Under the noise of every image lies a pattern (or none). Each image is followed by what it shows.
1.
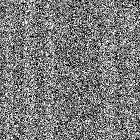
bands of columns
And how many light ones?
5
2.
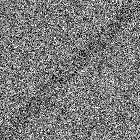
a diagonal band
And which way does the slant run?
bottom left to top right
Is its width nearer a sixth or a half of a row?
a sixth
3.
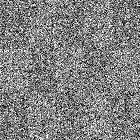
a checkerboard
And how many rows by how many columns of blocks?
3 by 5
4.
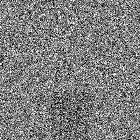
one block
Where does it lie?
bottom middle
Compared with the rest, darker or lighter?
darker
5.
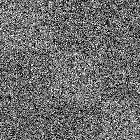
blocks along the diagonal
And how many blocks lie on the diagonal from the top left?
3
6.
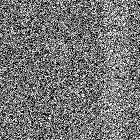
one band of columns
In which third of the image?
right
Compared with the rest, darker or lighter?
lighter
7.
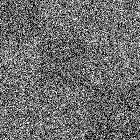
blocks along the diagonal
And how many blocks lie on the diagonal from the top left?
3
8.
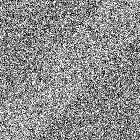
a diagonal band
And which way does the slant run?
bottom left to top right
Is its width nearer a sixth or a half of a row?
a half
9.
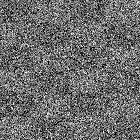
a checkerboard
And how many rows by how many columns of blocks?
6 by 4
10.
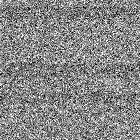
bands of rows
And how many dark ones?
3
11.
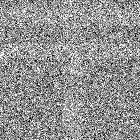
bands of rows crossing bands of columns
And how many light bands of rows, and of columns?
2 and 1
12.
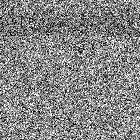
one band of rows
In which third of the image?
top
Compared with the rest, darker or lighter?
darker
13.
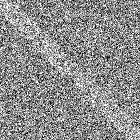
a diagonal band
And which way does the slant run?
top left to bottom right
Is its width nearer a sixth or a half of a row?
a sixth
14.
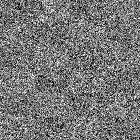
a checkerboard
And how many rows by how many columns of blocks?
6 by 4
